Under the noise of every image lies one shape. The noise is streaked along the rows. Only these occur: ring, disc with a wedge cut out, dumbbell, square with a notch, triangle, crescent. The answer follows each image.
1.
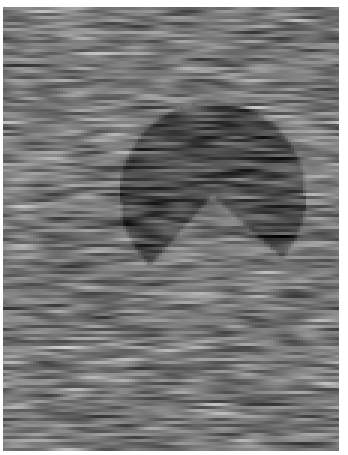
disc with a wedge cut out
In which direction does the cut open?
down
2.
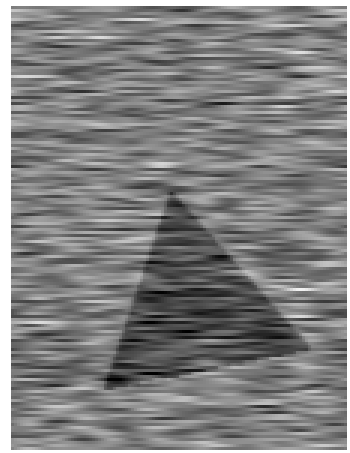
triangle
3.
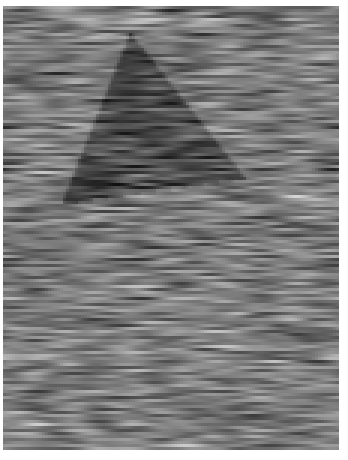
triangle
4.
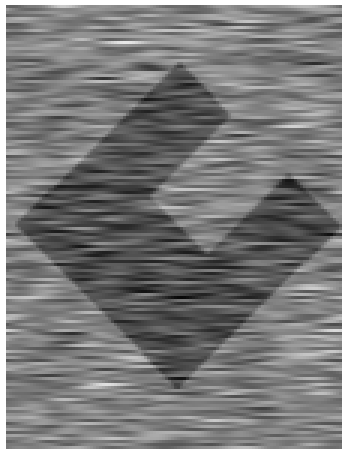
square with a notch
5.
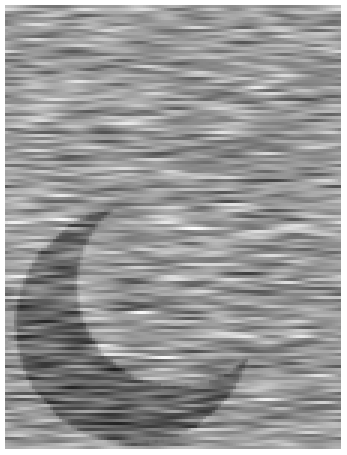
crescent
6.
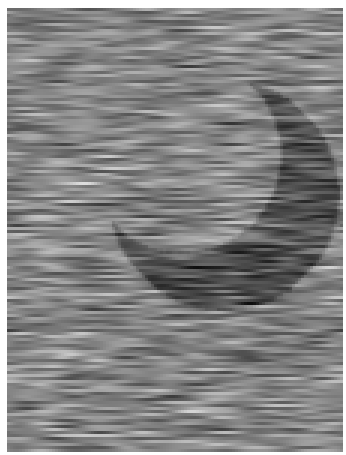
crescent
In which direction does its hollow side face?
up and left
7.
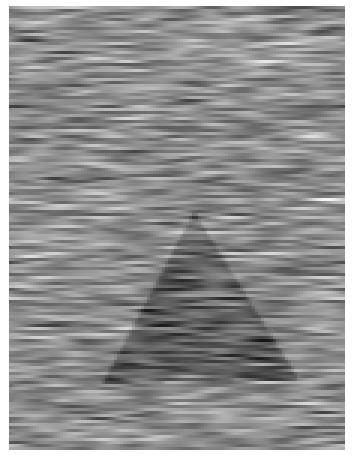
triangle
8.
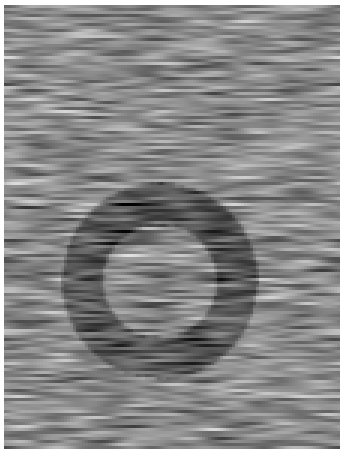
ring
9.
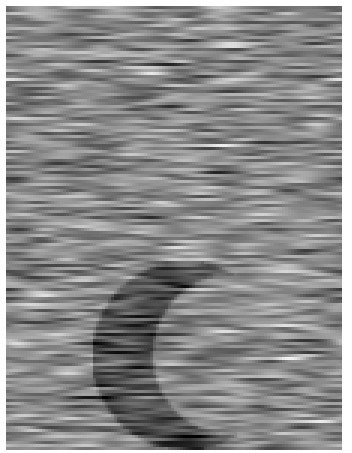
crescent
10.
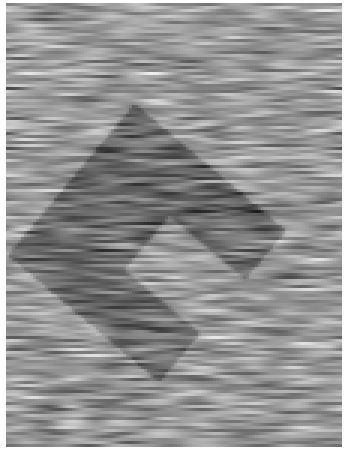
square with a notch
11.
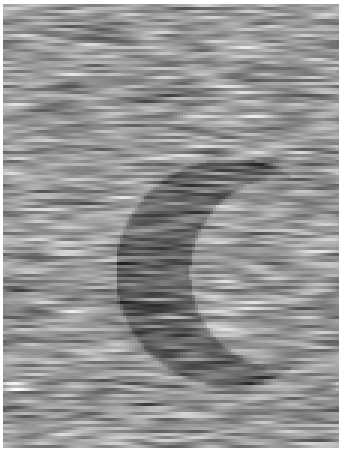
crescent
